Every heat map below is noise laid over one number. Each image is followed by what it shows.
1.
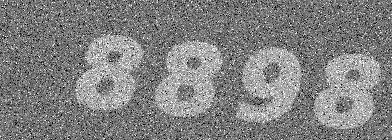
8898
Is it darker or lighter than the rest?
lighter
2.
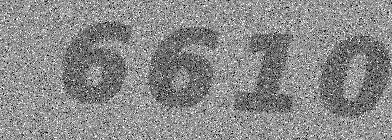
6610
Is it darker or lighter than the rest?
darker
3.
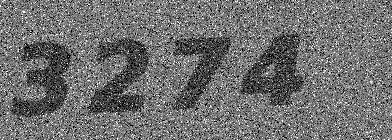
3274
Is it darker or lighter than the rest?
darker
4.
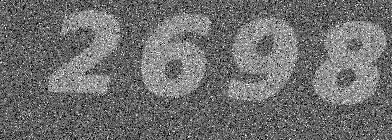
2698
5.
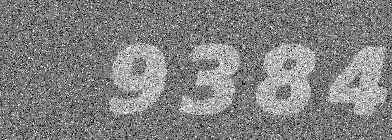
9384
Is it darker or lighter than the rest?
lighter
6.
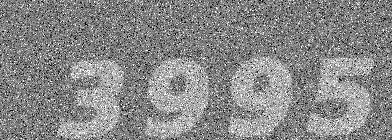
3995
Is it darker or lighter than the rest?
lighter
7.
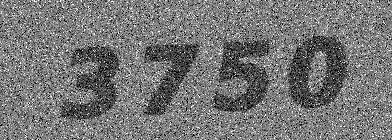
3750
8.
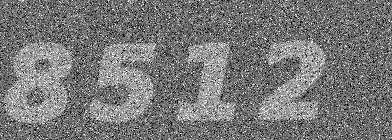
8512
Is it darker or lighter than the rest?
lighter
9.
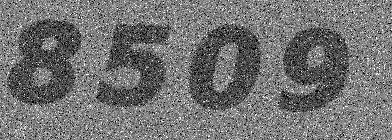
8509
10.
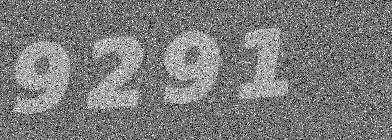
9291
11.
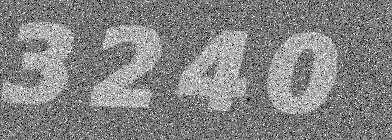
3240
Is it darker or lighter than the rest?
lighter
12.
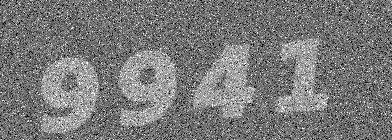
9941
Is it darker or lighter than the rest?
lighter
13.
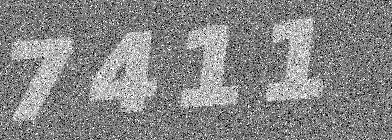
7411
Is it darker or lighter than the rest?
lighter
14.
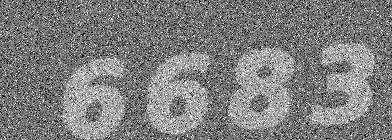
6683
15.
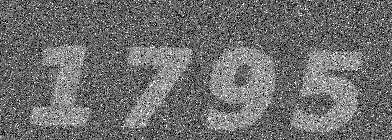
1795
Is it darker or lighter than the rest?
lighter
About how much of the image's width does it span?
nearly all
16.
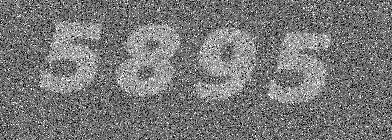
5895
